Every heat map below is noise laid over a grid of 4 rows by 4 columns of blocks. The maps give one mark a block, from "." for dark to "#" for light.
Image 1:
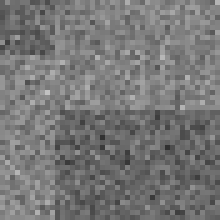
. # # #
# # # #
# . . .
# . . .
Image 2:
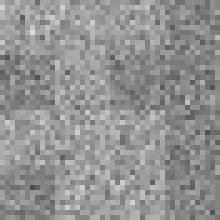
# # # .
. # . .
# # # .
. # # .
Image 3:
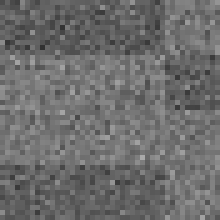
. . . #
# # # .
# # # #
. . . #
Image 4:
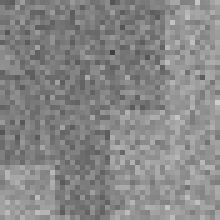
. . . #
. . . #
. . # #
# . # #
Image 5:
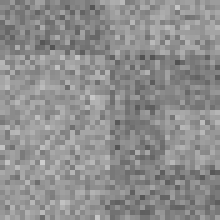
. . # #
# # . .
# # . #
# # . .
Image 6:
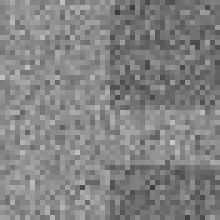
# # . .
# # . .
# # # #
# # . .
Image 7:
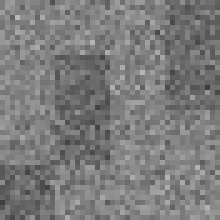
# # # .
# . # .
# . # #
. # # #
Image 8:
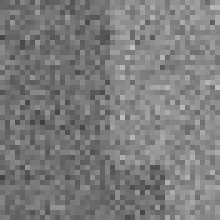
. . # #
. . # #
. . # #
. . . #
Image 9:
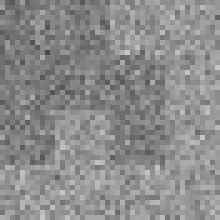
. . # #
. . . #
. # . #
# # # #
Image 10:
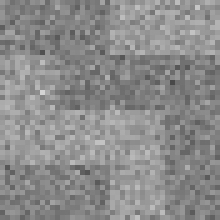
. . # #
# . . .
# # # .
. . # .
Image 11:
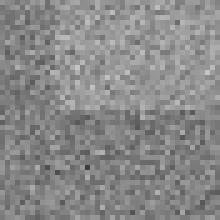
. # # #
. # # #
. . . .
. . . .
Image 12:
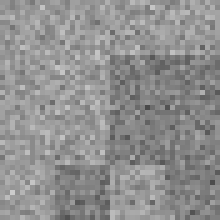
# # # #
# # . .
# # . .
# . # .
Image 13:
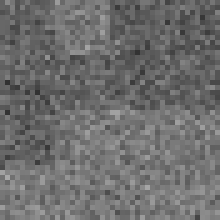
. # . .
. . . .
. # # #
# # # #
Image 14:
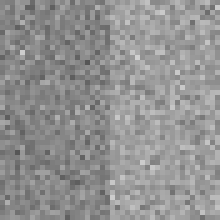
. . # #
. . # #
. . # #
. . # #
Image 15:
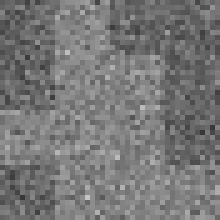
. # . .
. # # .
# # # .
. # # #
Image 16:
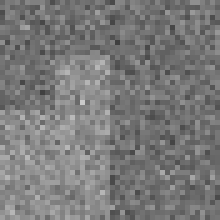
. . . .
. # . .
# # . .
# # . .
